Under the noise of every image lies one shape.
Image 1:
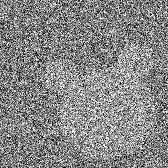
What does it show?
light bear's head
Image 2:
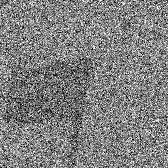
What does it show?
dark flag
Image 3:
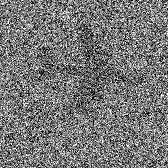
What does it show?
dark airplane
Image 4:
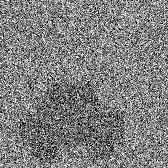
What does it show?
dark car
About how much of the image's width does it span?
two thirds
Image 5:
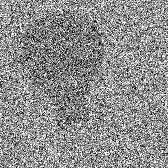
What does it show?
dark light bulb
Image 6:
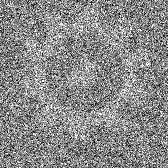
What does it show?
light gear
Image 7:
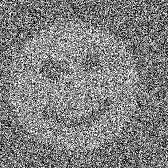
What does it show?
light smiling face
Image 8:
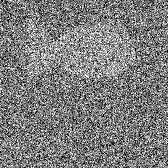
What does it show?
light fish
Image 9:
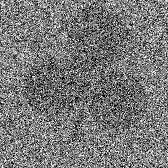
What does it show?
dark club
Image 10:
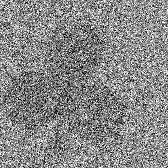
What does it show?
dark club
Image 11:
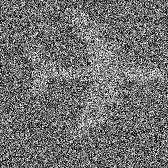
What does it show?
light airplane
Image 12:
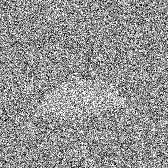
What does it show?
light umbrella
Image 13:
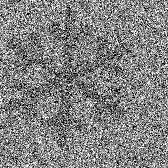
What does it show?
dark snowflake
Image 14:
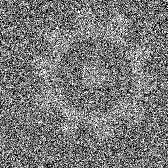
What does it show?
light gear
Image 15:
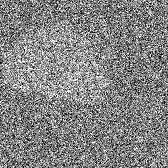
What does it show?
light cloud
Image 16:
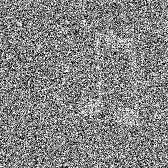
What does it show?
light pair of musical notes
